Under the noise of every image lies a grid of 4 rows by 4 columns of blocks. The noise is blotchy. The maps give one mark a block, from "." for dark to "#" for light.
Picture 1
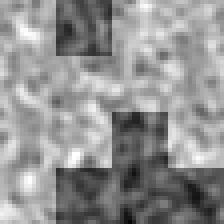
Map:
#.##
####
##.#
#...
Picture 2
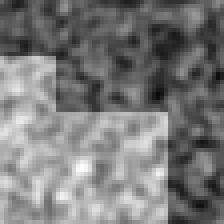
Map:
....
#...
###.
###.
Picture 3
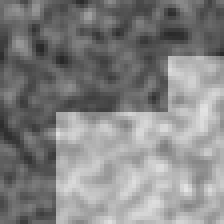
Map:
....
...#
.###
.###
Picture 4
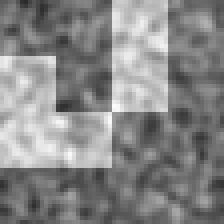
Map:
..#.
#.#.
##..
....
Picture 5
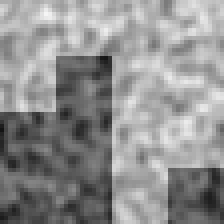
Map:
####
#.##
..##
..#.
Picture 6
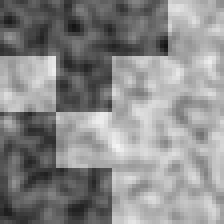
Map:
...#
#.##
.###
..##
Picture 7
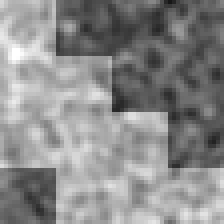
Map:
#...
##..
###.
.###
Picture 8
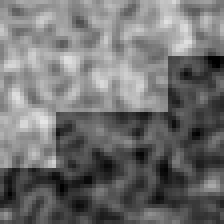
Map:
####
###.
#...
....
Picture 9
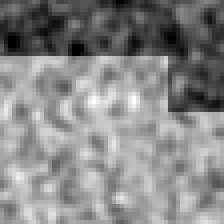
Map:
....
###.
####
####
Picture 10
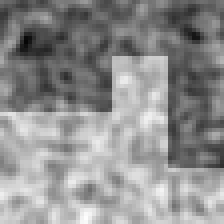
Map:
....
..#.
###.
####
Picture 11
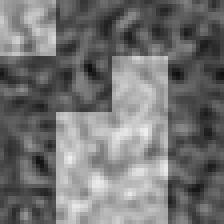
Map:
#...
..#.
.##.
.##.
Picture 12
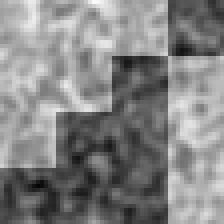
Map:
###.
##.#
#..#
...#
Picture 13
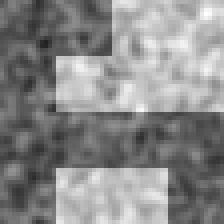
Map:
..##
.###
....
.##.
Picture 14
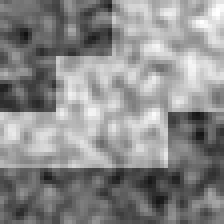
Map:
..##
.###
###.
....
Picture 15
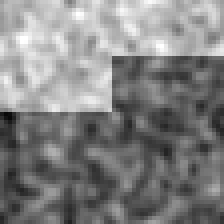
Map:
####
##..
....
....
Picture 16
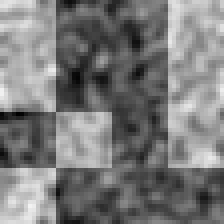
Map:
#..#
#..#
.#.#
#...
